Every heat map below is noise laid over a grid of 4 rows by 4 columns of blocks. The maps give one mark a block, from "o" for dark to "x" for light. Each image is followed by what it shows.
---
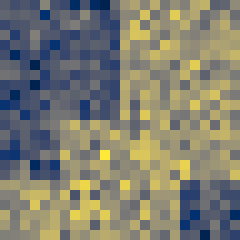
ooxx
ooxx
oxxx
xxxo
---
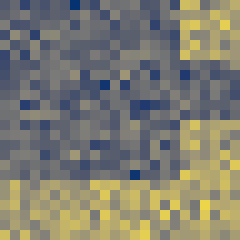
ooox
oooo
ooox
xxxx
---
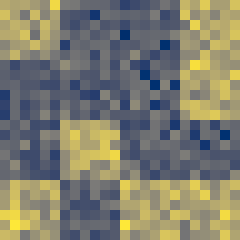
xoox
ooox
oxoo
xoxx
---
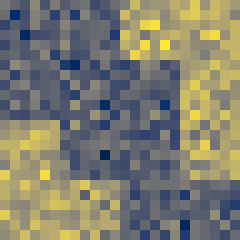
ooxx
ooox
xoox
xxoo
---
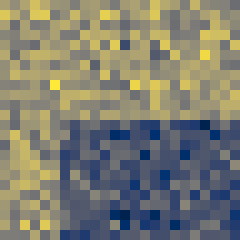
xxxx
xxxx
xooo
xooo
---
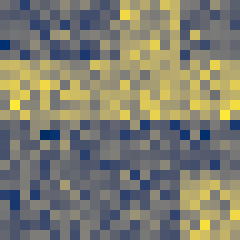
ooxo
xxxx
oooo
ooox
